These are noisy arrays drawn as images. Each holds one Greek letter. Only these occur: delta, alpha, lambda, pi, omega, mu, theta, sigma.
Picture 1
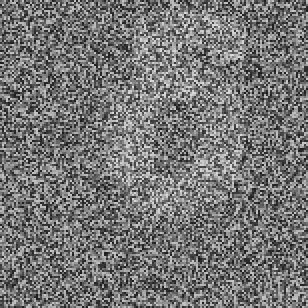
delta
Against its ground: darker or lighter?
lighter
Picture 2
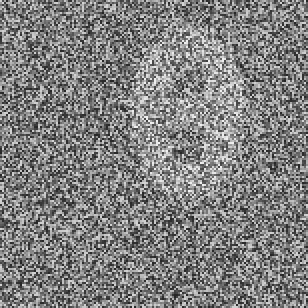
theta
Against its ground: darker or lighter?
lighter
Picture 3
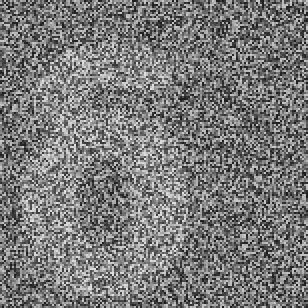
delta
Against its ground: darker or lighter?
lighter
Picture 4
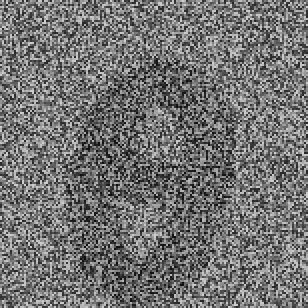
theta
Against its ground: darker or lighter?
darker
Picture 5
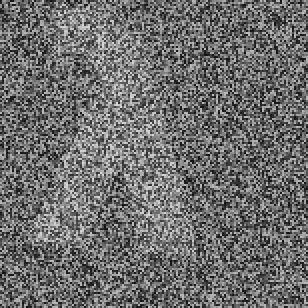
lambda
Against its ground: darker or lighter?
lighter
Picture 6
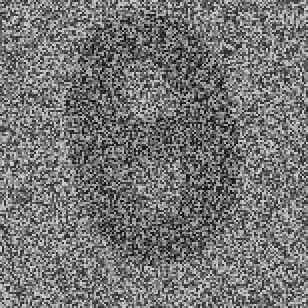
theta
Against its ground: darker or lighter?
darker
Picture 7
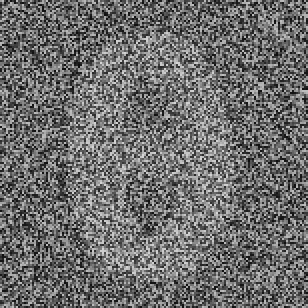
theta
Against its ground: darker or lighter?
lighter
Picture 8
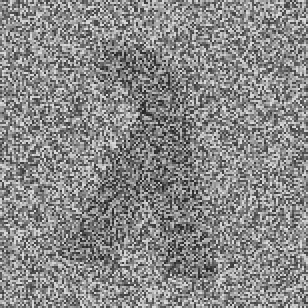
lambda
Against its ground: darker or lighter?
darker
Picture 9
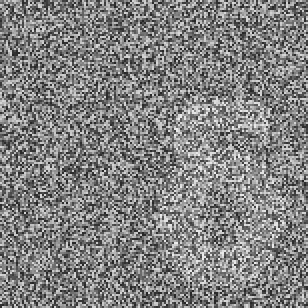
delta
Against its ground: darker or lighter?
lighter
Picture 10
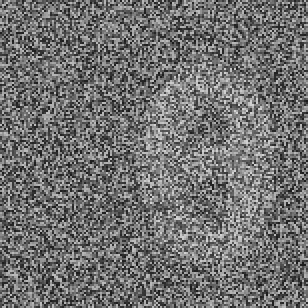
theta
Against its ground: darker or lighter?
lighter
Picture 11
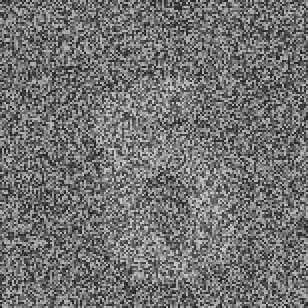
delta
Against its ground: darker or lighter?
lighter
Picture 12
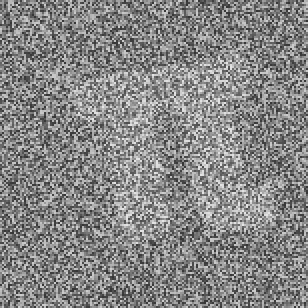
pi
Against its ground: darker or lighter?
lighter
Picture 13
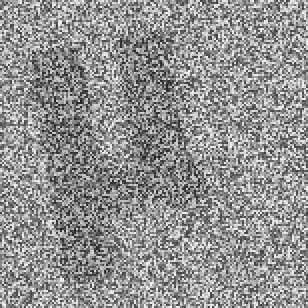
mu
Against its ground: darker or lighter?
darker
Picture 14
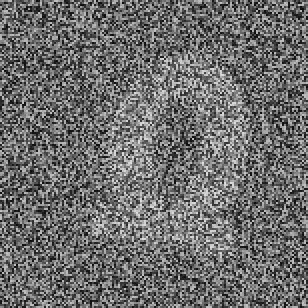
omega
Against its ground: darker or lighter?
lighter
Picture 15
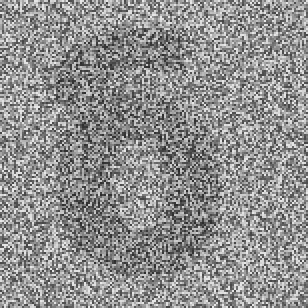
delta
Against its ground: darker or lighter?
darker
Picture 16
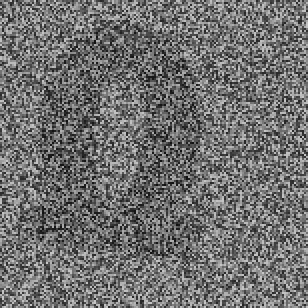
omega
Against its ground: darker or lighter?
darker
